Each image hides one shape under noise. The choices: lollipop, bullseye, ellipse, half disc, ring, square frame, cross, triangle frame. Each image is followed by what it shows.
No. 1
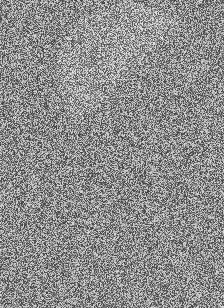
light half disc
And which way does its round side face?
up and left
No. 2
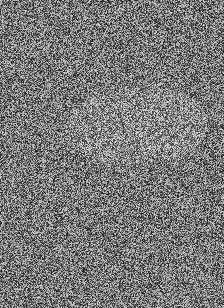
light ellipse
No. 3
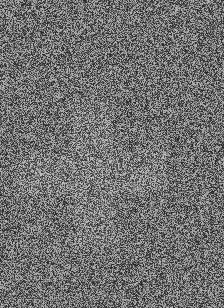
light cross
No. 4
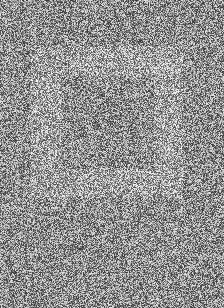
light square frame
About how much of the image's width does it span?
two thirds
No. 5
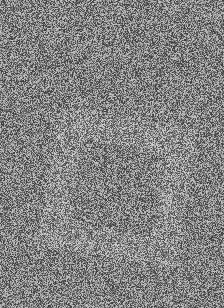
light square frame
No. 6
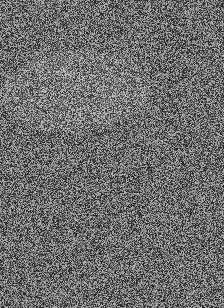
light ellipse
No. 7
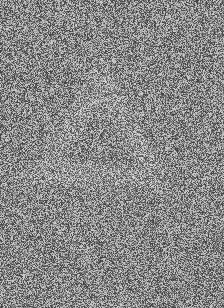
light triangle frame
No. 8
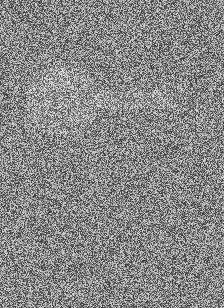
light lollipop
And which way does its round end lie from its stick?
left
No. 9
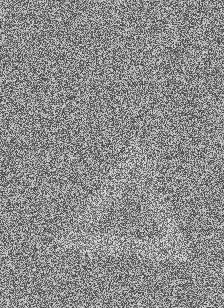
light triangle frame
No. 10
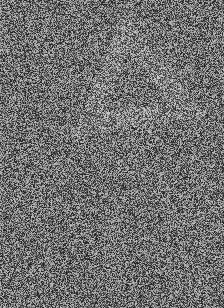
light triangle frame
